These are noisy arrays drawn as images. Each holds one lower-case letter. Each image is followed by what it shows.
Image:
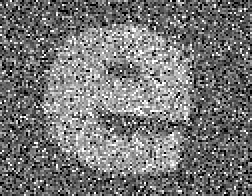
e
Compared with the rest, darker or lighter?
lighter
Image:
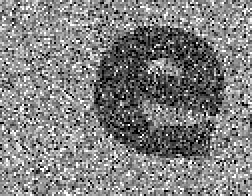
e
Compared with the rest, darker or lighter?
darker
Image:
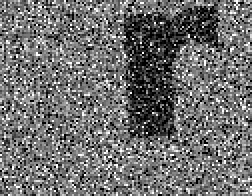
r
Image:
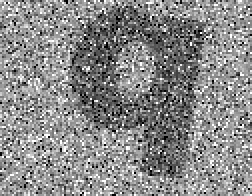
q
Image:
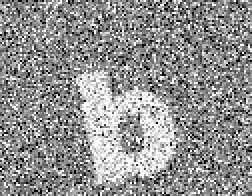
b
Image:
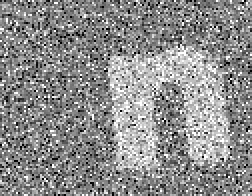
n
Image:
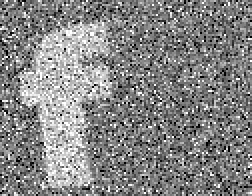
f
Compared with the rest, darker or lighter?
lighter
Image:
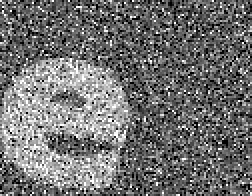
e
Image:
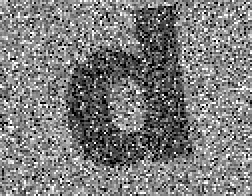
d
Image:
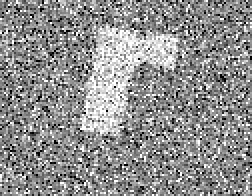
r
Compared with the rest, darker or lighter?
lighter
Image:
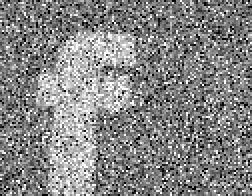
f
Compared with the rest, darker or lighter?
lighter
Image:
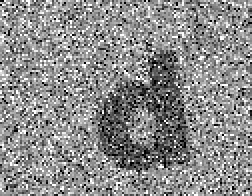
d
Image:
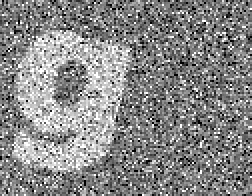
g
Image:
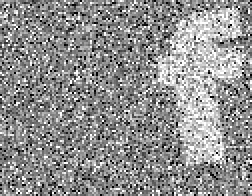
f
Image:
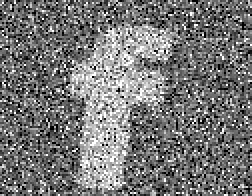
f
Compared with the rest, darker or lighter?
lighter
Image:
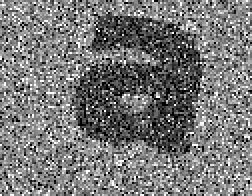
a
